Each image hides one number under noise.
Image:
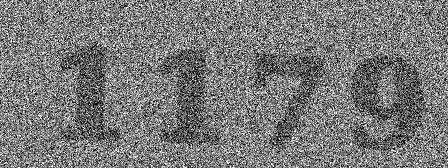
1179
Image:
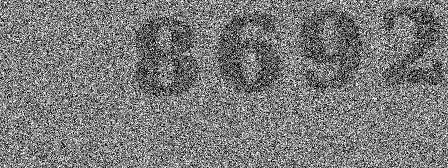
8692
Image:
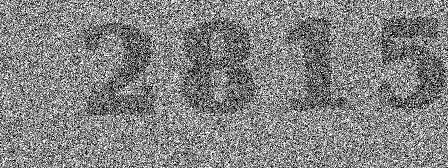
2815
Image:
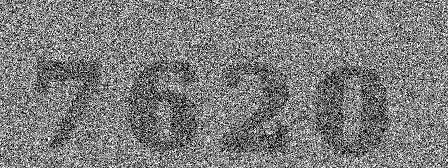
7620
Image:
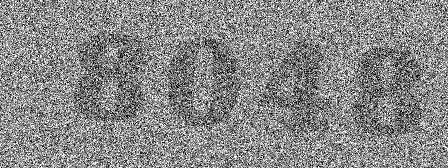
8048
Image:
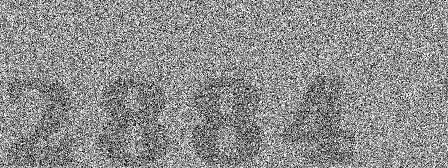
2884
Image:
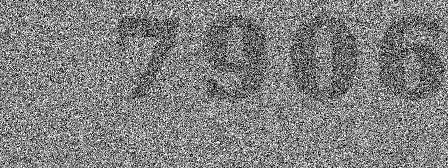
7906
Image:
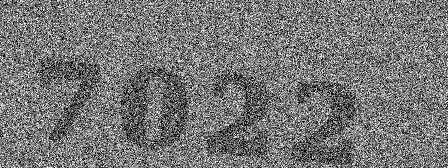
7022
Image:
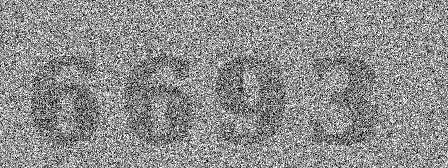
6693
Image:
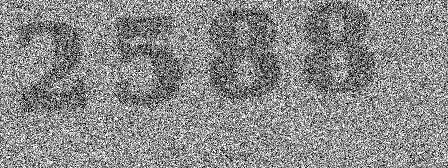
2588
